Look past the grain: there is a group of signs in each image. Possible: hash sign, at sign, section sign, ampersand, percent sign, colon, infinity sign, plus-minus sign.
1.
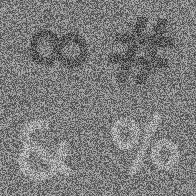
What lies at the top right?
hash sign
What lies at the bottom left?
ampersand
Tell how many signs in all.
4
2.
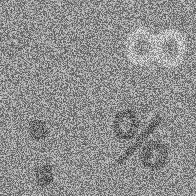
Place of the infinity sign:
top right
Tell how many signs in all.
3
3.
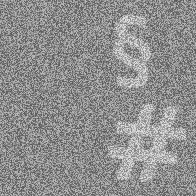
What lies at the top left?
nothing
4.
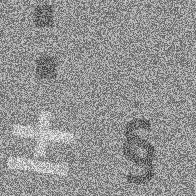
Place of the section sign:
bottom right
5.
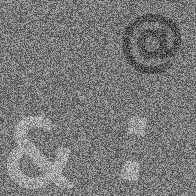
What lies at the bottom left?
ampersand
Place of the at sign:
top right
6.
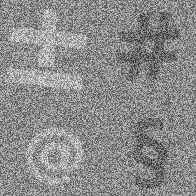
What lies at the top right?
hash sign
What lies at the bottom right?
section sign
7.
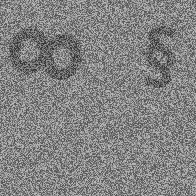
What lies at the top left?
infinity sign
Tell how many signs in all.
2
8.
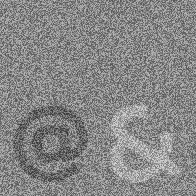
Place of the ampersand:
bottom right
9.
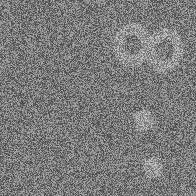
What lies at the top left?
nothing
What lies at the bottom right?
colon
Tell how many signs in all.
2
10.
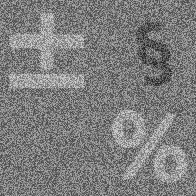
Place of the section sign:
top right
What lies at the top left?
plus-minus sign
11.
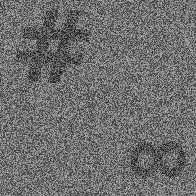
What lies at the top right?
nothing
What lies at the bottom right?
infinity sign
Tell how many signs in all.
2
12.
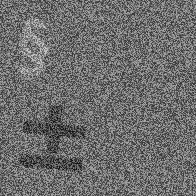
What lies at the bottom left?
plus-minus sign
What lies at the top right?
nothing
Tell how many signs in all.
2
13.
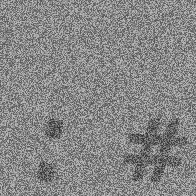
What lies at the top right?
nothing
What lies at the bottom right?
hash sign
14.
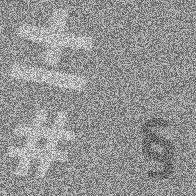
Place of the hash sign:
bottom left
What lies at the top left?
plus-minus sign
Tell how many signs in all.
3
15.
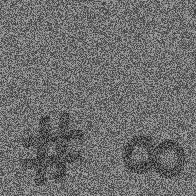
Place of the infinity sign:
bottom right
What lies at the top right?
nothing
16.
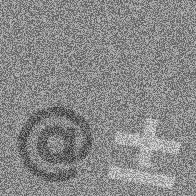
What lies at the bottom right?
plus-minus sign
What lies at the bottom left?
at sign
